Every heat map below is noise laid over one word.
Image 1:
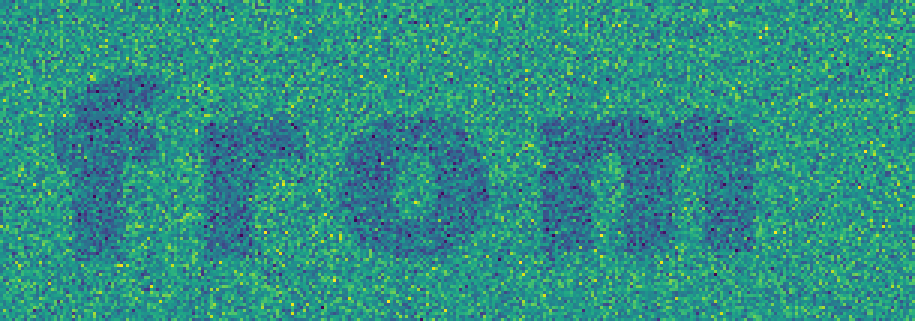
from
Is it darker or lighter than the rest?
darker
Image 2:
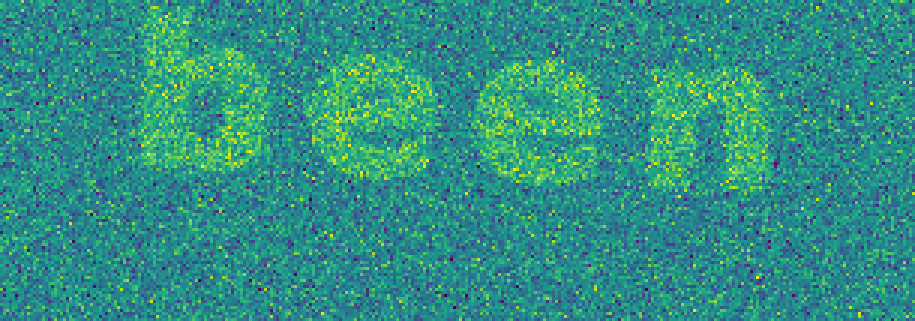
been
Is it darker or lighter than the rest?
lighter
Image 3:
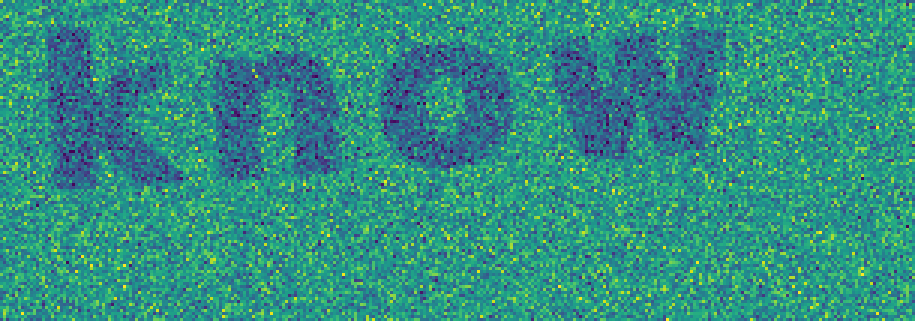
know
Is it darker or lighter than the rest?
darker
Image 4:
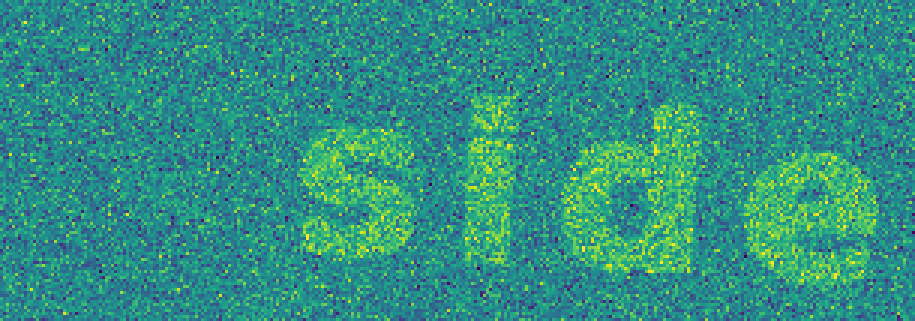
side
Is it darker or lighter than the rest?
lighter
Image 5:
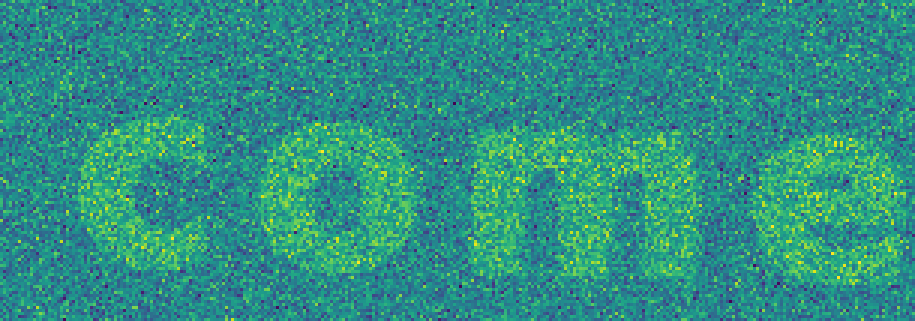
come
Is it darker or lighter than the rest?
lighter
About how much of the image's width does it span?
nearly all
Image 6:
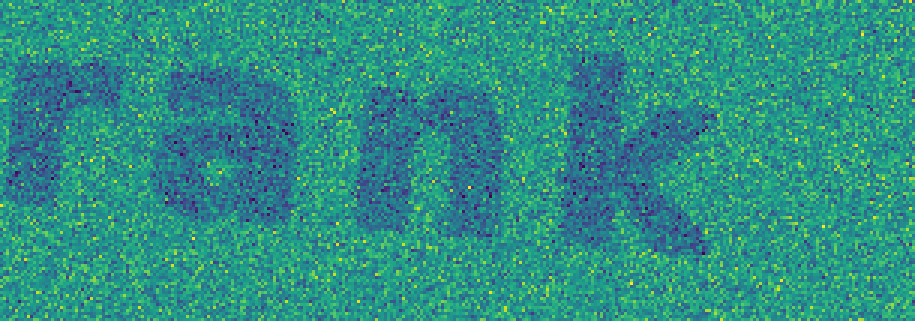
rank
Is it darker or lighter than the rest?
darker
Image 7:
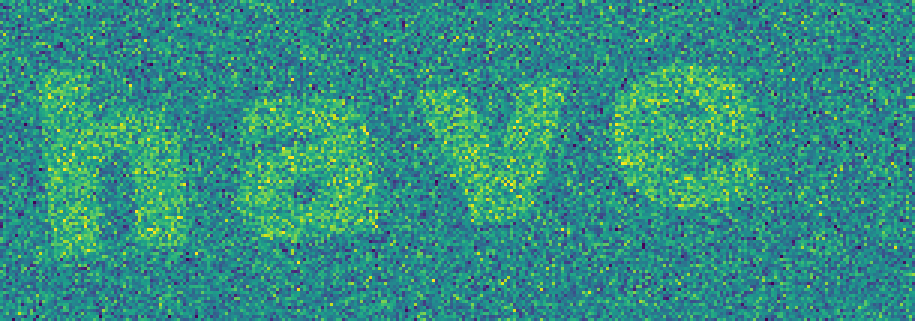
have
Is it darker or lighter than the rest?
lighter
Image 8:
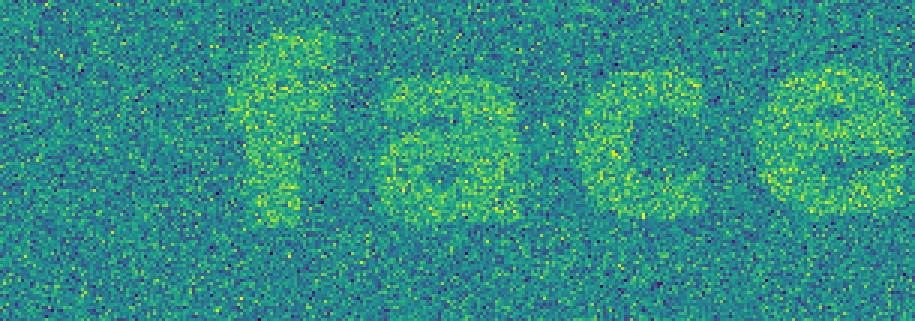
face
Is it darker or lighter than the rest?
lighter
